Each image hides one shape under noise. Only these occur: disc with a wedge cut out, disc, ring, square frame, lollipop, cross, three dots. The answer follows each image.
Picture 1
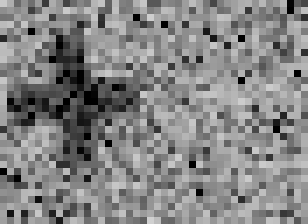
cross
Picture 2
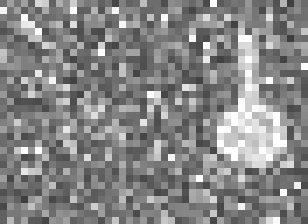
lollipop
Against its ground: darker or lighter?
lighter
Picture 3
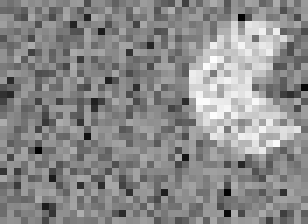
disc with a wedge cut out
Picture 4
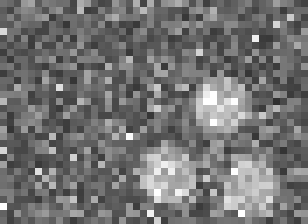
three dots
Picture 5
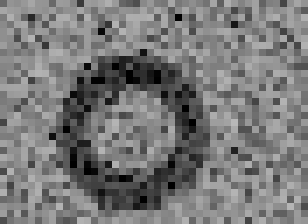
ring
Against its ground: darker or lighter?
darker
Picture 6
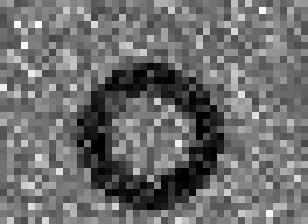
ring
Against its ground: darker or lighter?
darker
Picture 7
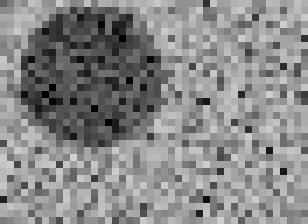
disc
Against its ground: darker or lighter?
darker
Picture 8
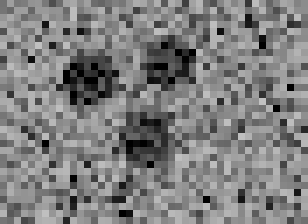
three dots
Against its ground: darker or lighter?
darker
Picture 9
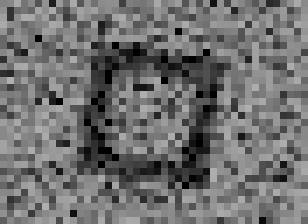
square frame
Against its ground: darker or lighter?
darker
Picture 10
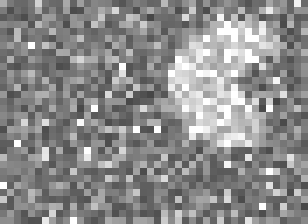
disc with a wedge cut out
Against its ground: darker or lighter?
lighter
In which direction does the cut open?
right
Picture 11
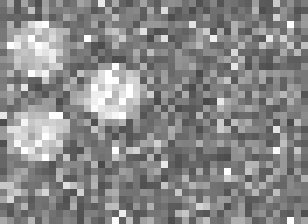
three dots
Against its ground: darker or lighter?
lighter
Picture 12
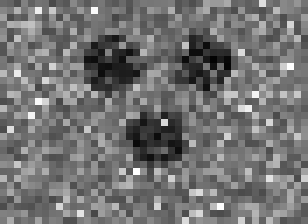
three dots
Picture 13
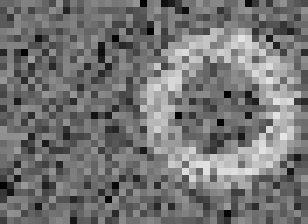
ring
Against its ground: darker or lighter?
lighter
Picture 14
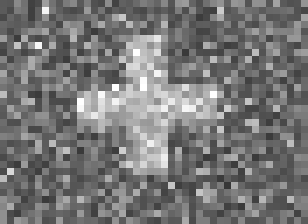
cross
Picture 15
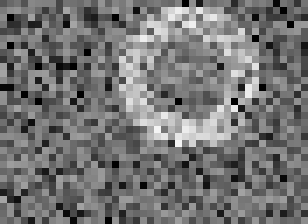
ring
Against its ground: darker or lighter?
lighter
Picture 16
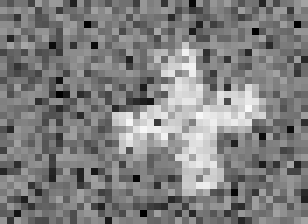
cross
